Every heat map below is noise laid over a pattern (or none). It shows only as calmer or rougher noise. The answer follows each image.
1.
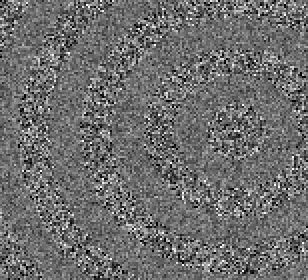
rings round one point
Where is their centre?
middle right
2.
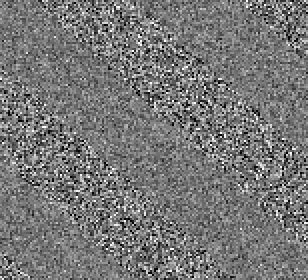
diagonal stripes
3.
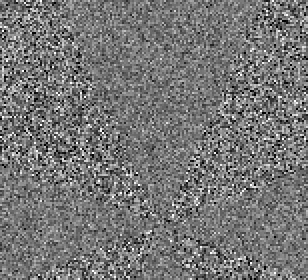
spokes from one point
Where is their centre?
bottom middle
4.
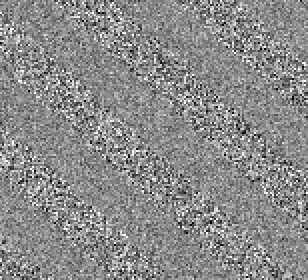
diagonal stripes
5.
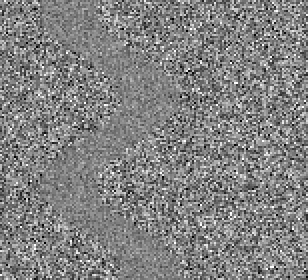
a wavy band
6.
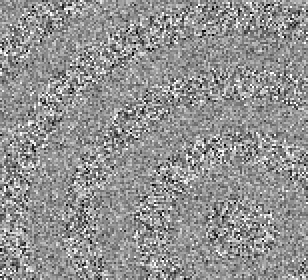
rings round one point
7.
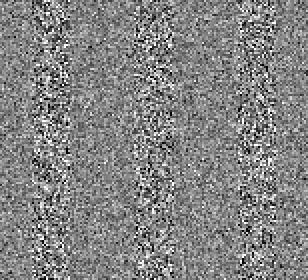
vertical stripes
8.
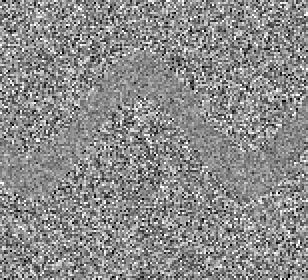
a wavy band
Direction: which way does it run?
left to right
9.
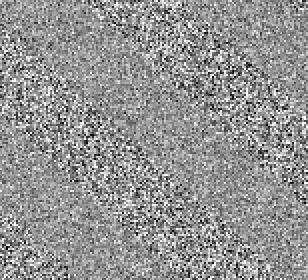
diagonal stripes
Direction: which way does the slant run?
top left to bottom right
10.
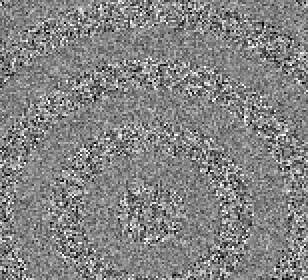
rings round one point
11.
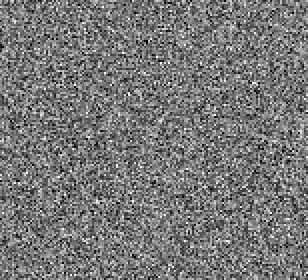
only noise
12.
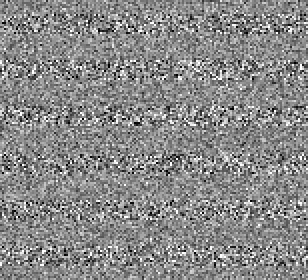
horizontal stripes
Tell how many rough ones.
6
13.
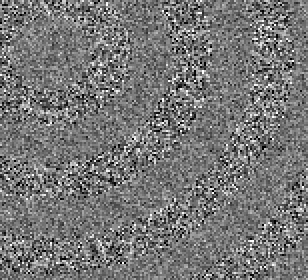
rings round one point
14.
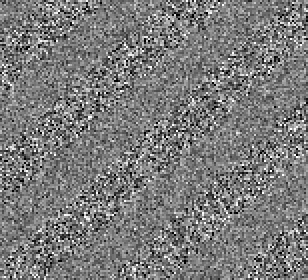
diagonal stripes
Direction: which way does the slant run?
bottom left to top right
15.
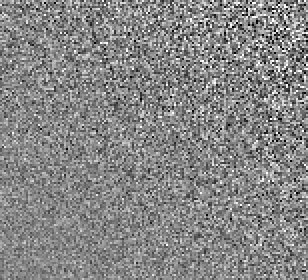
a smooth slope
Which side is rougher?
top right
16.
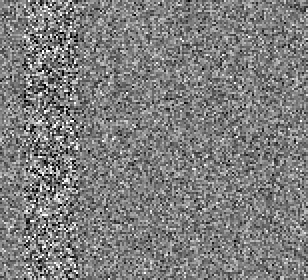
one vertical stripe
